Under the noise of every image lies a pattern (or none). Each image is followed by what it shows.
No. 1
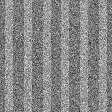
vertical stripes
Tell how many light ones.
6
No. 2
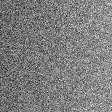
a smooth slope
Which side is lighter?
right
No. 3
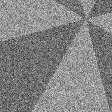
spokes from one point
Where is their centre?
top right
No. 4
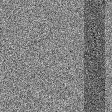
one vertical stripe
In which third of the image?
right
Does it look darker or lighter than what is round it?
darker
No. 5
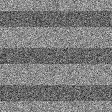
horizontal stripes
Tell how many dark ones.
3
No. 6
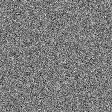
only noise
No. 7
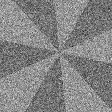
spokes from one point
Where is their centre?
centre
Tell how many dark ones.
5
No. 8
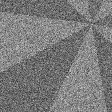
spokes from one point
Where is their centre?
top right
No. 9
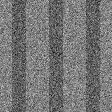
vertical stripes
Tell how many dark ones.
3
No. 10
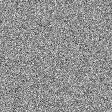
only noise
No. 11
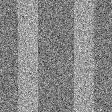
vertical stripes
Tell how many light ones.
2
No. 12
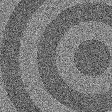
rings round one point
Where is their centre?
middle right
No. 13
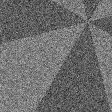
spokes from one point
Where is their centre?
top right
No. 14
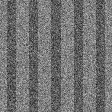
vertical stripes
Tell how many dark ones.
5
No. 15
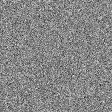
only noise
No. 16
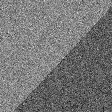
a sharp edge
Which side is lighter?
top left
